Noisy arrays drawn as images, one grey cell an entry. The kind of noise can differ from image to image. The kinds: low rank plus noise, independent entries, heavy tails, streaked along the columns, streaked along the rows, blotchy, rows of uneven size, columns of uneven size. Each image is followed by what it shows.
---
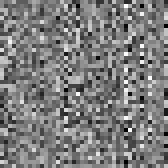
columns of uneven size
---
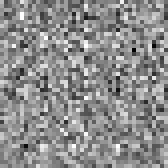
low rank plus noise
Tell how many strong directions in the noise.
two
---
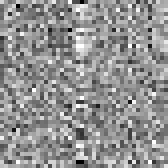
low rank plus noise
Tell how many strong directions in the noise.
one
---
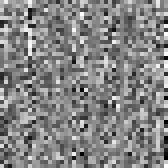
columns of uneven size
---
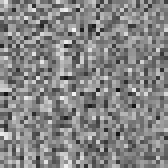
low rank plus noise
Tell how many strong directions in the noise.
three or four
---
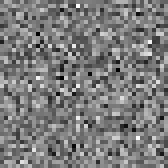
low rank plus noise
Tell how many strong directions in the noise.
five to eight
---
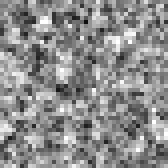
blotchy
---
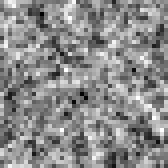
blotchy
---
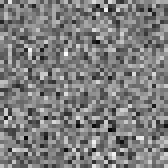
low rank plus noise
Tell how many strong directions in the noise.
one
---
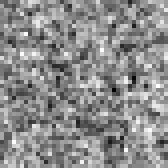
blotchy
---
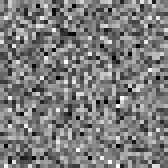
independent entries
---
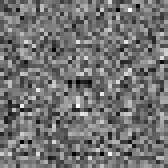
low rank plus noise
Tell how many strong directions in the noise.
one
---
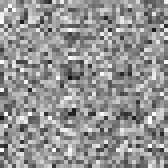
low rank plus noise
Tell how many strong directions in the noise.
two
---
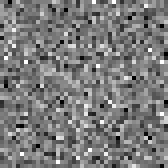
heavy tails
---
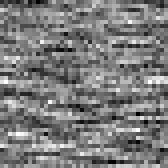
streaked along the rows
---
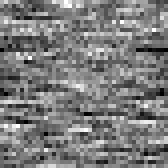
streaked along the rows
